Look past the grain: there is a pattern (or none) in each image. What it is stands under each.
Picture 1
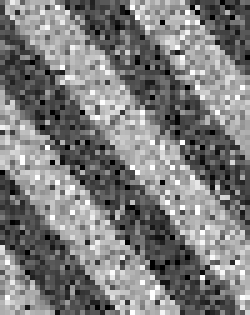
diagonal stripes
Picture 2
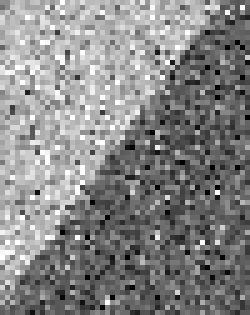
a sharp edge
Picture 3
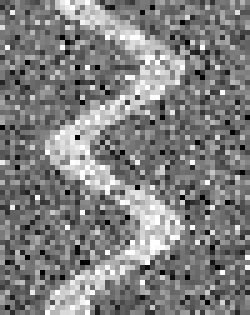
a wavy band
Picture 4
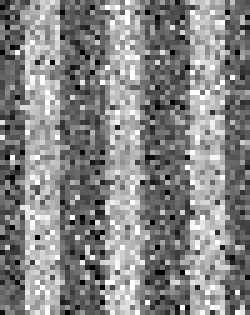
vertical stripes
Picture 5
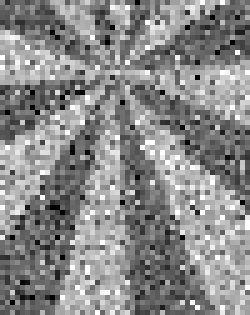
spokes from one point
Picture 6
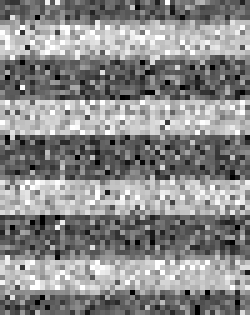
horizontal stripes
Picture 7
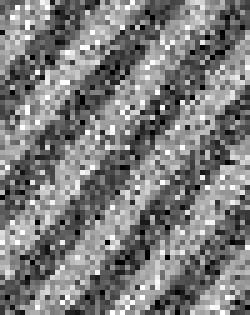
diagonal stripes
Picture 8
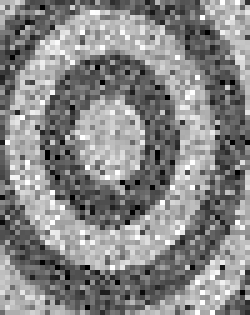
rings round one point
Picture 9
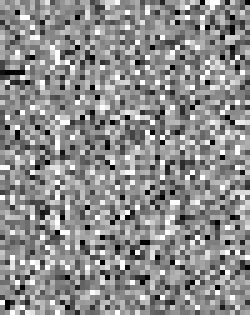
only noise
